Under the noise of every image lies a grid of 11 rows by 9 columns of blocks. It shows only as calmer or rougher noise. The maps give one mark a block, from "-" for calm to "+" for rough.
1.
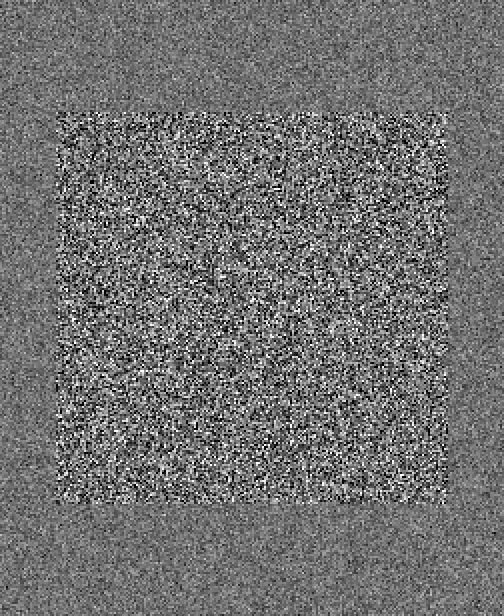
---------
---------
-+++++++-
-+++++++-
-+++++++-
-+++++++-
-+++++++-
-+++++++-
-+++++++-
---------
---------
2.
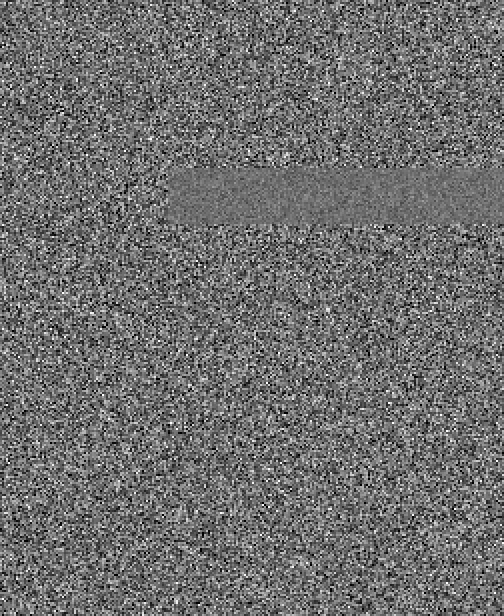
+++++++++
+++++++++
+++++++++
+++------
+++++++++
+++++++++
+++++++++
+++++++++
+++++++++
+++++++++
+++++++++
